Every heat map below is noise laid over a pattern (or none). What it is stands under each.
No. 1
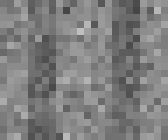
vertical stripes
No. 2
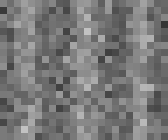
vertical stripes
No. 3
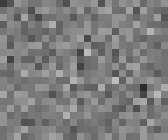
only noise
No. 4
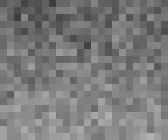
a smooth slope
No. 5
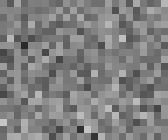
only noise
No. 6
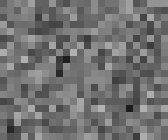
only noise
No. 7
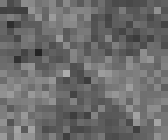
spokes from one point
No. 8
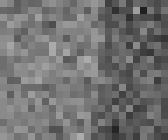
a sharp edge
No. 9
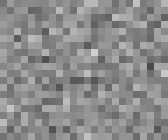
only noise
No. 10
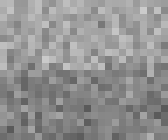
a sharp edge
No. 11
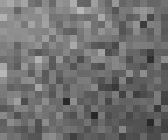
a smooth slope
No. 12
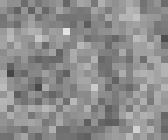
rings round one point
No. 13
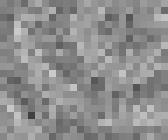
rings round one point
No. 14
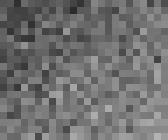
a smooth slope
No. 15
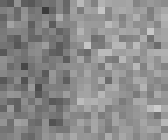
a sharp edge
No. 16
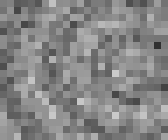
rings round one point
